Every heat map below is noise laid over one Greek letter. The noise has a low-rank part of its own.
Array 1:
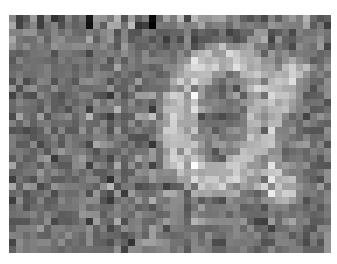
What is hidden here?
light alpha
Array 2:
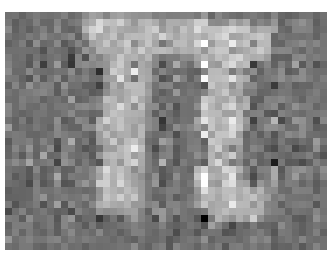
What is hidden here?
light pi
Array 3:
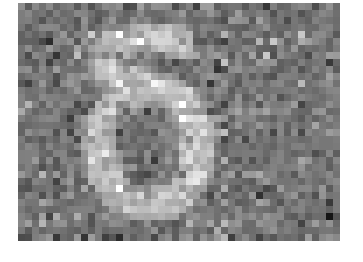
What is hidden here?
light delta
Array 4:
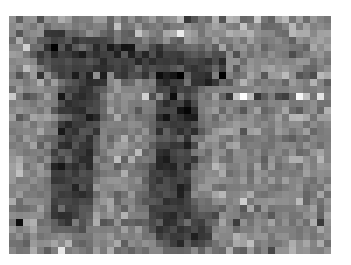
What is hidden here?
dark pi
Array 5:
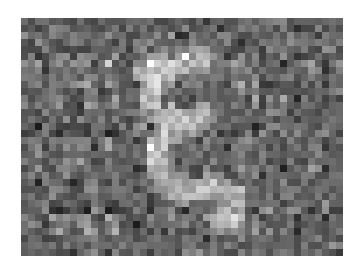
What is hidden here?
light xi
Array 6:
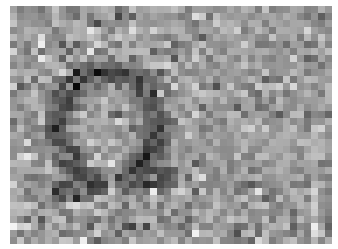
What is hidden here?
dark omega
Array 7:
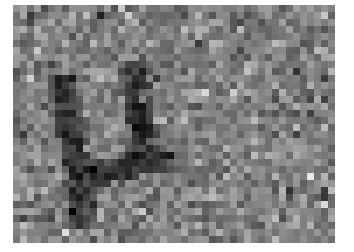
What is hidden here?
dark mu
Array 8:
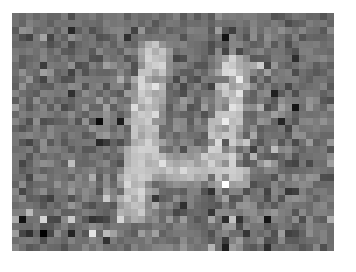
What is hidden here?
light mu
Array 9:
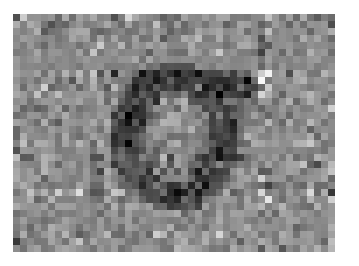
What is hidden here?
dark sigma
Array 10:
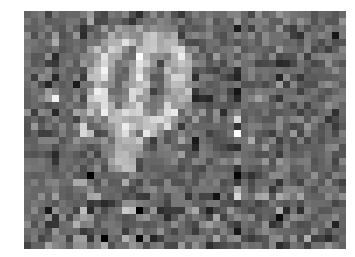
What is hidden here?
light phi
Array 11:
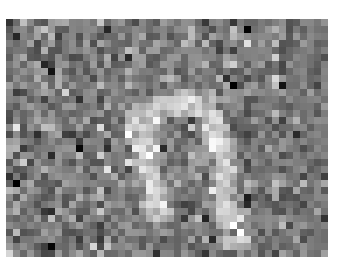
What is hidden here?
light eta
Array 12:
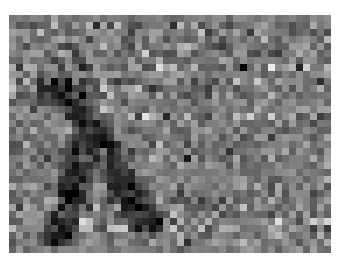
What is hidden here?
dark lambda
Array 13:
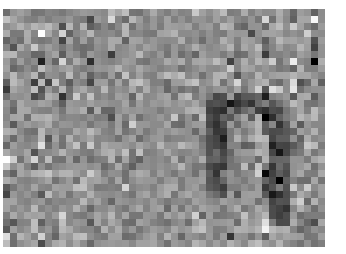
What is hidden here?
dark eta
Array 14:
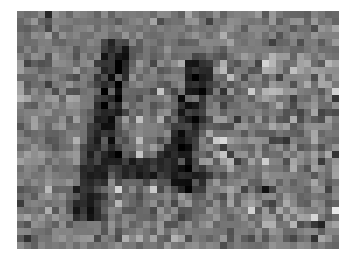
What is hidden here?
dark mu
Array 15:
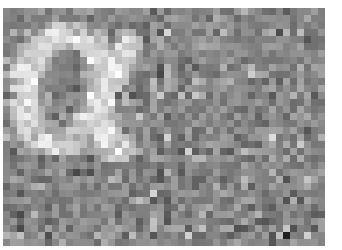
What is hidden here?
light alpha
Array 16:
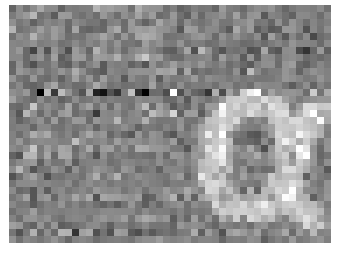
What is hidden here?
light alpha
